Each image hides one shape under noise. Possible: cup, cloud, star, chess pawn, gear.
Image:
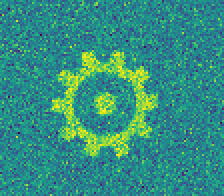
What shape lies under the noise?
gear
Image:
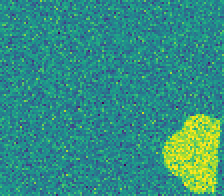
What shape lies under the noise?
cloud
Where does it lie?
bottom right
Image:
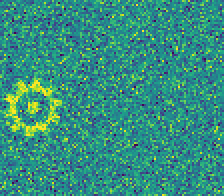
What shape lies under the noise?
gear
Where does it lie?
middle left
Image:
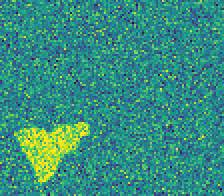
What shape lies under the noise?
chess pawn
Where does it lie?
bottom left
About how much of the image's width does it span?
a third
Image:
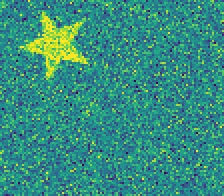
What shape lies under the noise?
star
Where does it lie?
top left
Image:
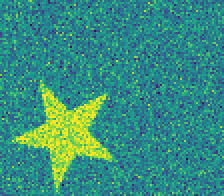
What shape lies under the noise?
star
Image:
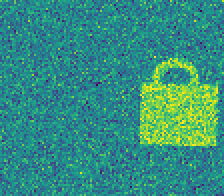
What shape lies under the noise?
cup
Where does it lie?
middle right
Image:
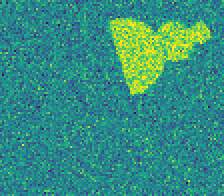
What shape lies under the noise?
chess pawn
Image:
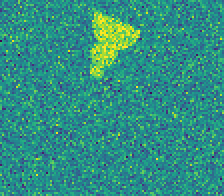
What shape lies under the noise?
chess pawn
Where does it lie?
top middle
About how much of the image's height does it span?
a third
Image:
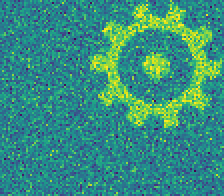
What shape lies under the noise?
gear
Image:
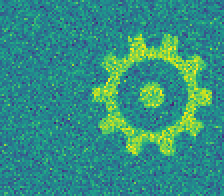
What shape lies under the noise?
gear
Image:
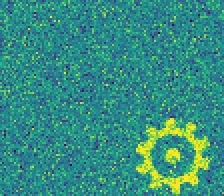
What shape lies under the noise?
gear
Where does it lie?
bottom right
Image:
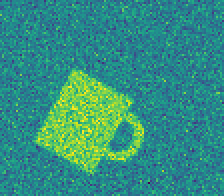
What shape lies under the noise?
cup
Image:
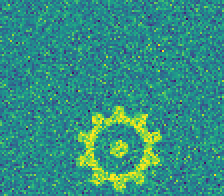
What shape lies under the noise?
gear
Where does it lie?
bottom middle
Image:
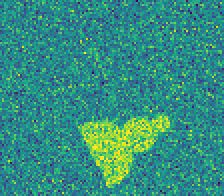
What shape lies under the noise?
chess pawn
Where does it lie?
bottom middle
